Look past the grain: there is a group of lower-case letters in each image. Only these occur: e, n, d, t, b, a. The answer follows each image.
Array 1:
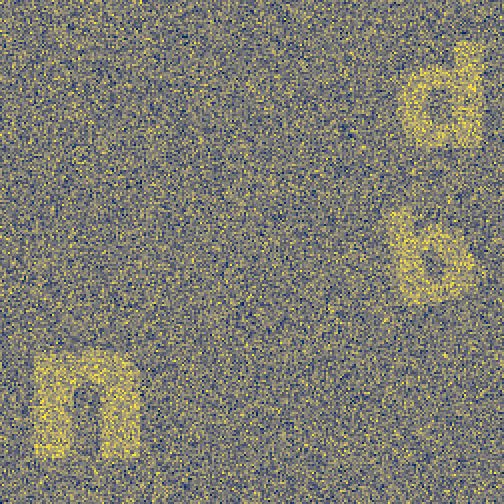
top right: light d; middle right: light b; bottom left: light n
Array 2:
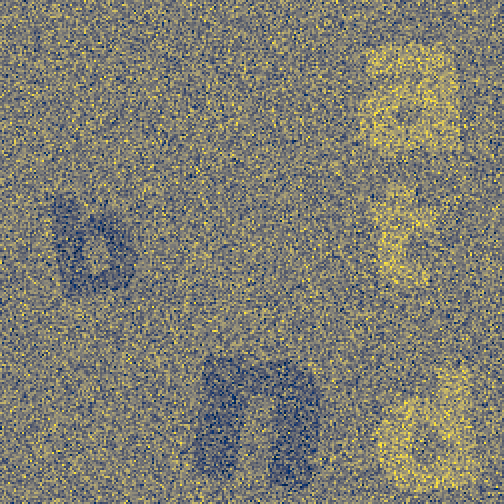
top right: light a; middle left: dark b; middle right: light t; bottom middle: dark n; bottom right: light d
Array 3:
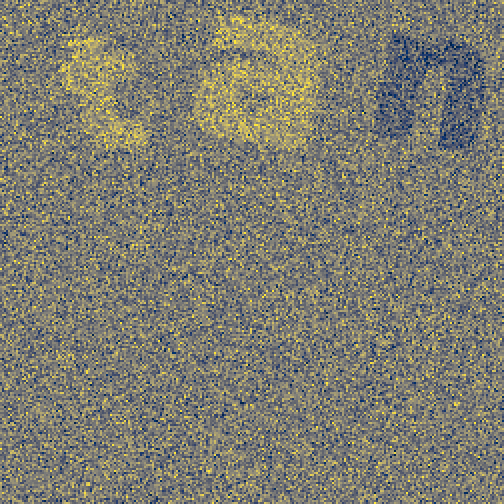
top left: light t; top middle: light a; top right: dark n
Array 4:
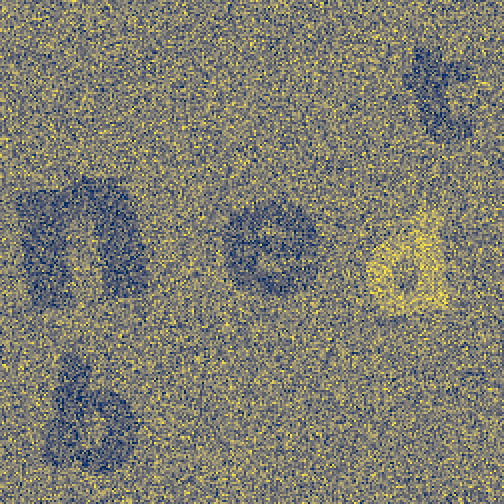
top right: dark t; middle left: dark n; centre: dark e; middle right: light d; bottom left: dark b
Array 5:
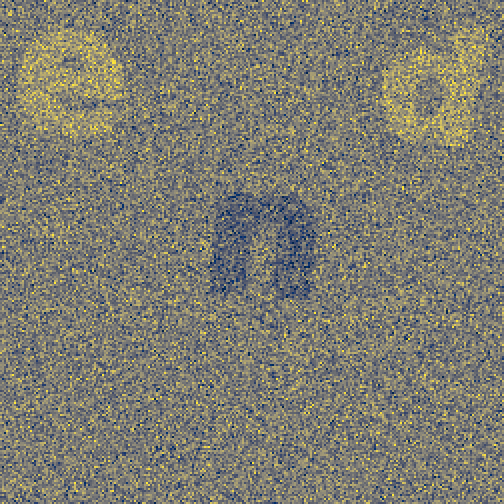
top left: light e; top right: light d; centre: dark n
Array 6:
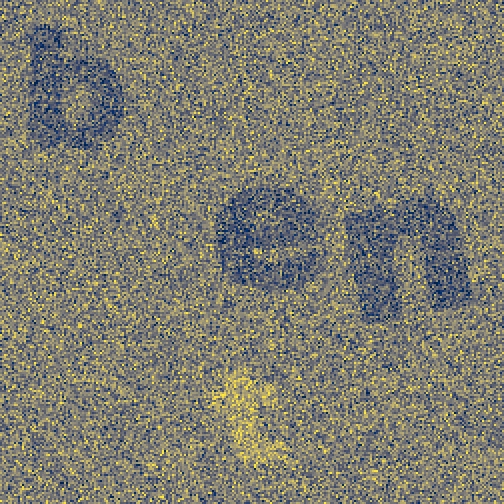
top left: dark b; centre: dark e; middle right: dark n; bottom middle: light t
